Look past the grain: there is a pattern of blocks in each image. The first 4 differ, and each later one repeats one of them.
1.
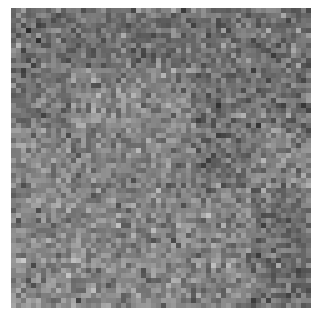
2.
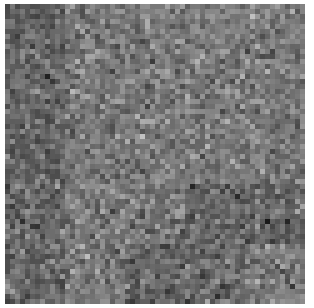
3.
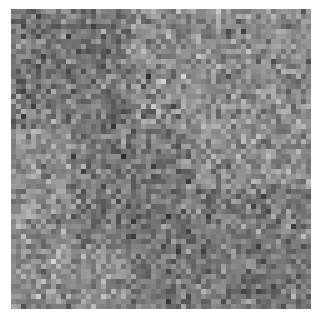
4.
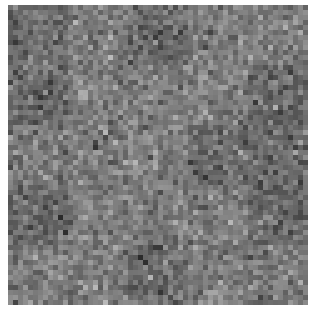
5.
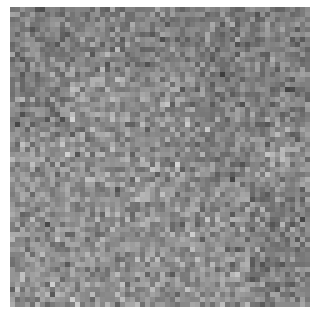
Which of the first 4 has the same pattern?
1
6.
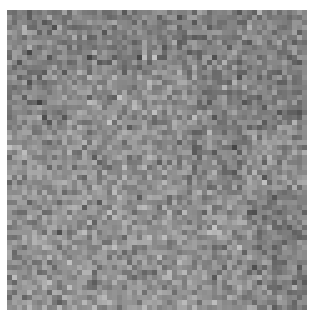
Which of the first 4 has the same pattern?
1
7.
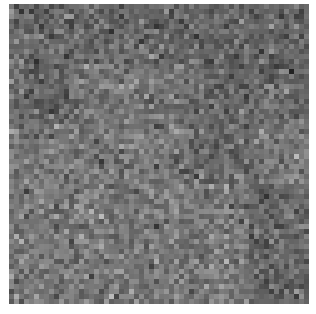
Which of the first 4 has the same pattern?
1
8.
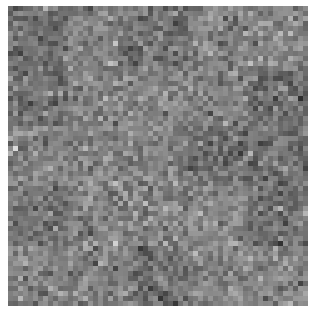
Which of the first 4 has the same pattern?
4
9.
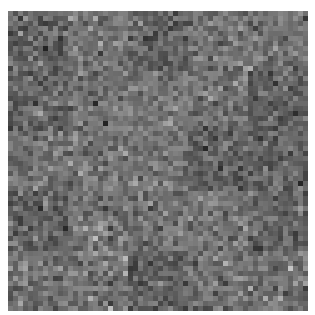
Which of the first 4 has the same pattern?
4
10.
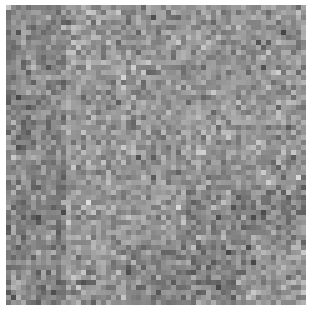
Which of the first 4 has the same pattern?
2
